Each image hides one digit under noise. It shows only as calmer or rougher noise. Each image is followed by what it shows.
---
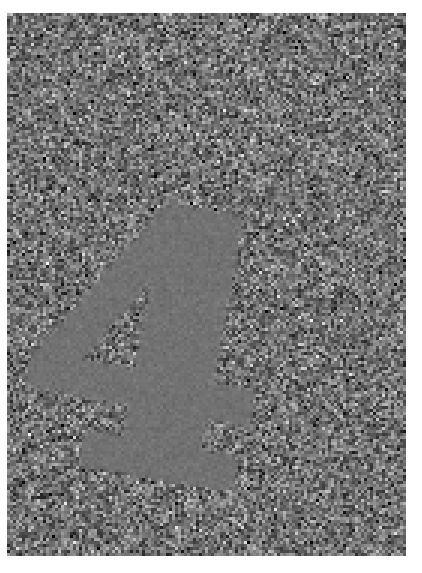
4
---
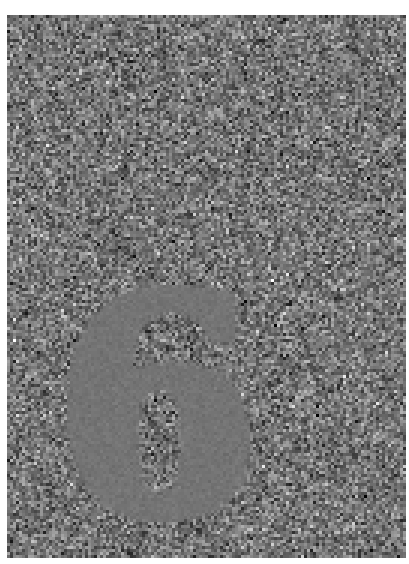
6
